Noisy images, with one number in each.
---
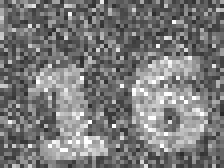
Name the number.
16
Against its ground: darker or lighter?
lighter
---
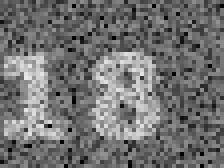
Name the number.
18
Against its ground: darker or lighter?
lighter
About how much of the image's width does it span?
two thirds
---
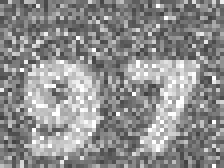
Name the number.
97
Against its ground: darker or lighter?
lighter
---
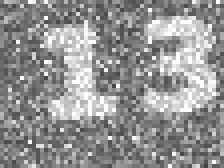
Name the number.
13
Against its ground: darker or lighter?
lighter
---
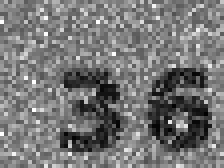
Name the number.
36
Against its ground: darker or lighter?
darker
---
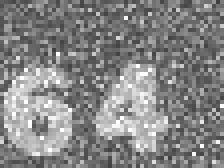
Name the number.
64
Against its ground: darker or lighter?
lighter
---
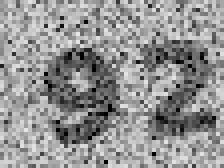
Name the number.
92
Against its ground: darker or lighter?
darker
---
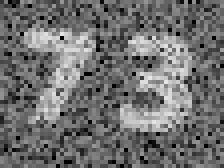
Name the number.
73
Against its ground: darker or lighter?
lighter
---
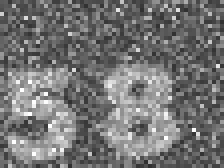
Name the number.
58
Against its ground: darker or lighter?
lighter
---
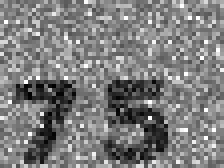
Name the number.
75
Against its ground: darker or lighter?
darker
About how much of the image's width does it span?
two thirds
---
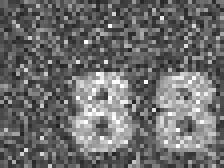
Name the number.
88
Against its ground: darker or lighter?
lighter
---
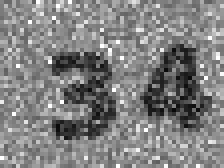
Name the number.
34
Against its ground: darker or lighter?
darker
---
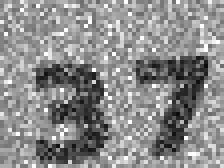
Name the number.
37
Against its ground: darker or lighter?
darker
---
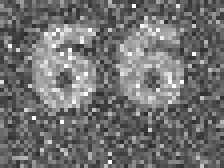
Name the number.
66
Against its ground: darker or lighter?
lighter
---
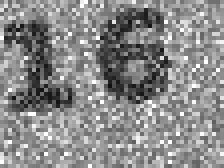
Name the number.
16
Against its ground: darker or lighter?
darker
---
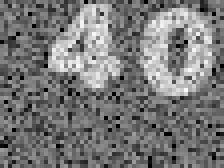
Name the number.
40
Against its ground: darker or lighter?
lighter
